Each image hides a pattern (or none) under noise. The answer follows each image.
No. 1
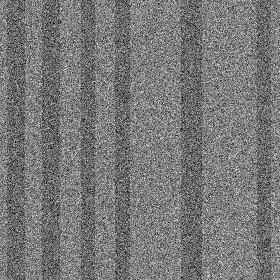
bands of columns
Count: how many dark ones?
6
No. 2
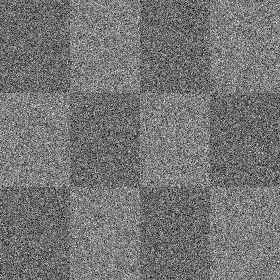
a checkerboard
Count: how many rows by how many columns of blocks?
3 by 4
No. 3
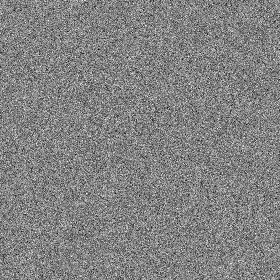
only noise
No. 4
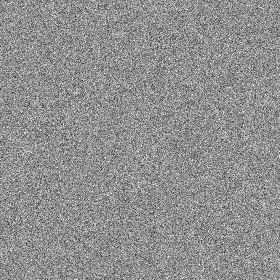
only noise
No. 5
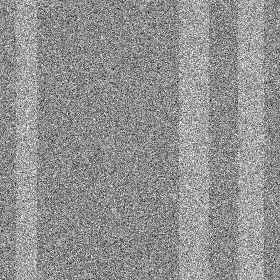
bands of columns
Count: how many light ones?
3
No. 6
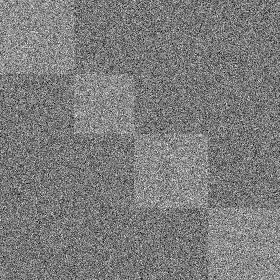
blocks along the diagonal
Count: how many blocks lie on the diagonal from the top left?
4
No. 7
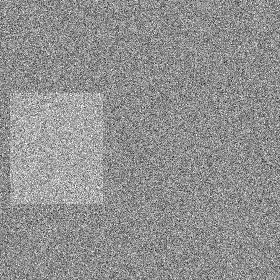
one block
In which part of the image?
middle left
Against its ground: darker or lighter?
lighter
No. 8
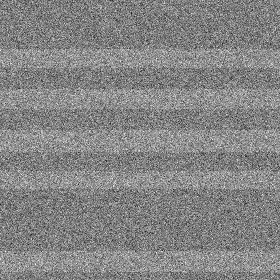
bands of rows
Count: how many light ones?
5
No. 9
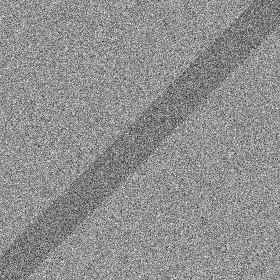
a diagonal band
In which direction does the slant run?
bottom left to top right
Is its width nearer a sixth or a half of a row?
a sixth
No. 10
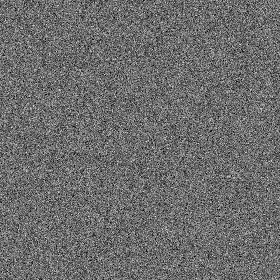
only noise
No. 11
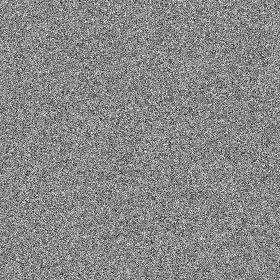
only noise
